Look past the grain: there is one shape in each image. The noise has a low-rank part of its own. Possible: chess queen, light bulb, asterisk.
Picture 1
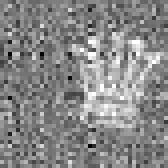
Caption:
light chess queen
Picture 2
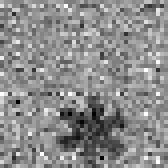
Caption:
dark asterisk, bottom middle
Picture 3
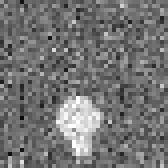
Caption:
light light bulb, bottom middle
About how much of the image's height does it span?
a third
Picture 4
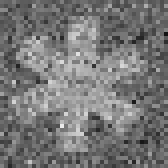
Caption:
light asterisk
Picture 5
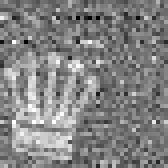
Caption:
light chess queen
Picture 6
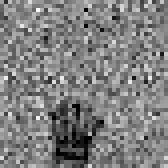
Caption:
dark chess queen, bottom middle
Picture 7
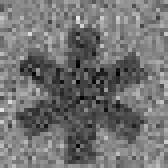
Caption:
dark asterisk
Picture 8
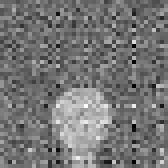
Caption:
light light bulb
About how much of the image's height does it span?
half
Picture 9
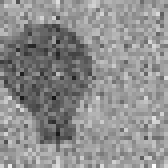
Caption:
dark light bulb
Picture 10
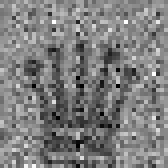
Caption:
dark chess queen
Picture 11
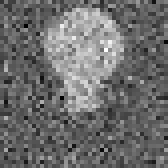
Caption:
light light bulb
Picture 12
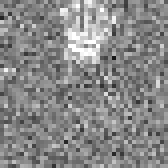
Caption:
light chess queen, top middle
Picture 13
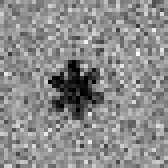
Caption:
dark asterisk, centre
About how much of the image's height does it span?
a third
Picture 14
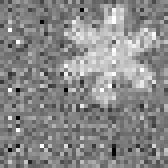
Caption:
light asterisk
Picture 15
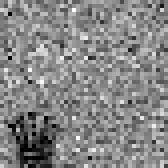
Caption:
dark chess queen, bottom left
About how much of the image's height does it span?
a third
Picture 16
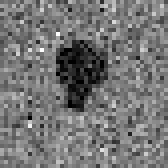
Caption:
dark light bulb, centre
